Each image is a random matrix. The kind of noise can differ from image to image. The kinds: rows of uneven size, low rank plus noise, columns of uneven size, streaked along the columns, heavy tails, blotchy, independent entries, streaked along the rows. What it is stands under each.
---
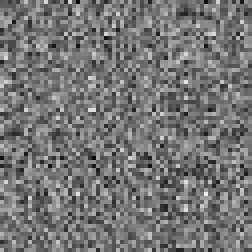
low rank plus noise
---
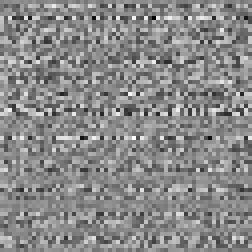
rows of uneven size
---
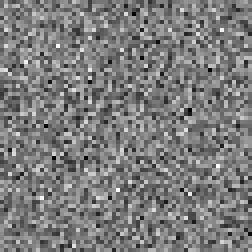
independent entries
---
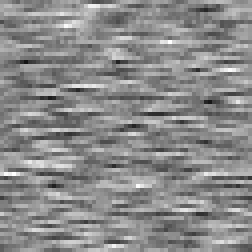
streaked along the rows
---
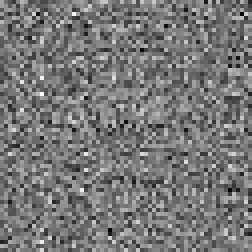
low rank plus noise
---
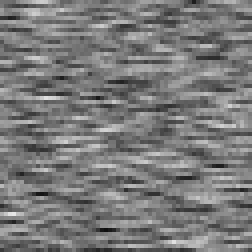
streaked along the rows
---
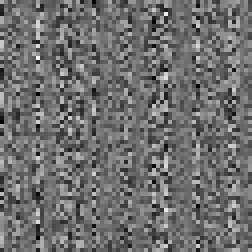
columns of uneven size
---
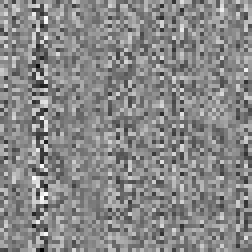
columns of uneven size
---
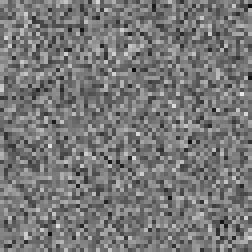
independent entries
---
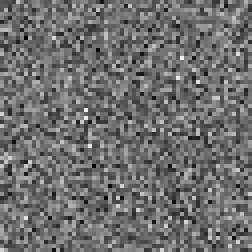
independent entries
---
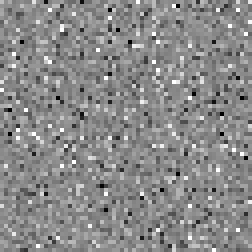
heavy tails
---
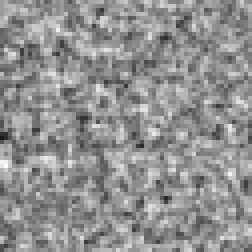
blotchy
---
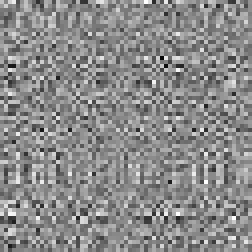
low rank plus noise
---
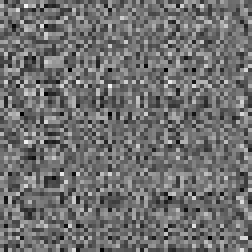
low rank plus noise
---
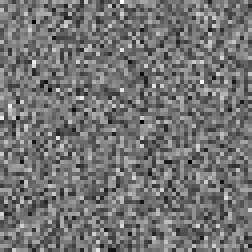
independent entries
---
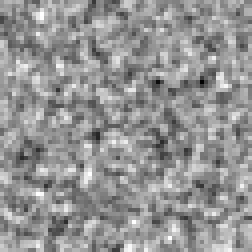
blotchy
